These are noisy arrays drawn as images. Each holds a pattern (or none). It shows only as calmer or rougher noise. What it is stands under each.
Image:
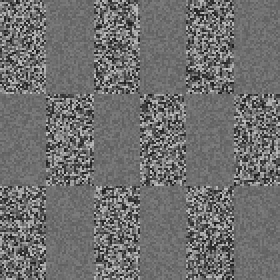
a checkerboard
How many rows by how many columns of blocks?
3 by 6
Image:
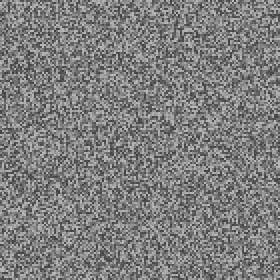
only noise
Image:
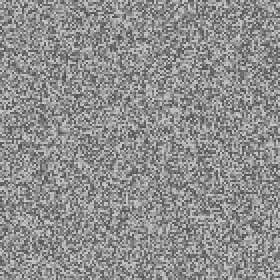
only noise
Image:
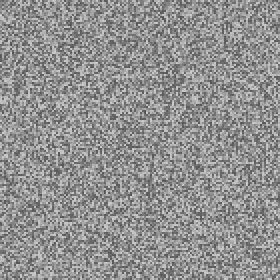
only noise
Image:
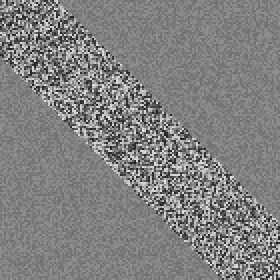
a diagonal band
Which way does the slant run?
top left to bottom right
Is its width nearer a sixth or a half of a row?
a half
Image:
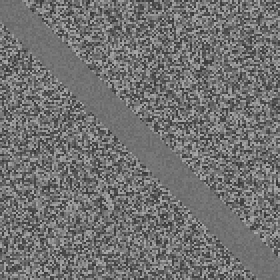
a diagonal band
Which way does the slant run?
top left to bottom right
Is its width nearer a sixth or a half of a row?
a sixth
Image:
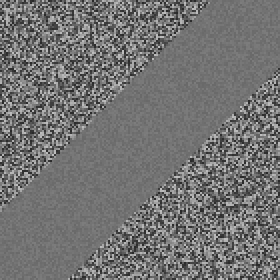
a diagonal band
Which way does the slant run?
bottom left to top right
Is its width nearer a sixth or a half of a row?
a half
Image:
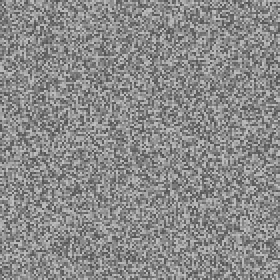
only noise
